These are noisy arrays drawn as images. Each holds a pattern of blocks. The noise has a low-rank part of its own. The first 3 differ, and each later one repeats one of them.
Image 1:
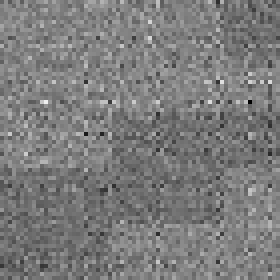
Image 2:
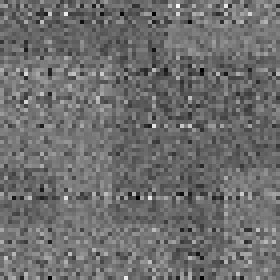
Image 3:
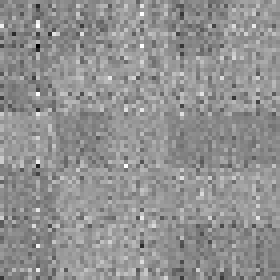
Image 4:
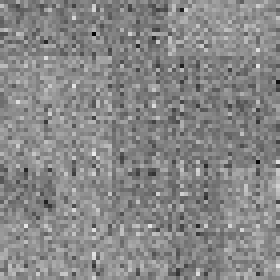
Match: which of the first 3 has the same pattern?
2
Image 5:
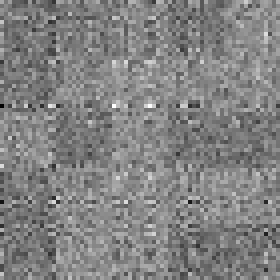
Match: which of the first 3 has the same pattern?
3
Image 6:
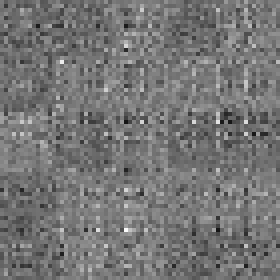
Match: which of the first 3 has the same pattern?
3
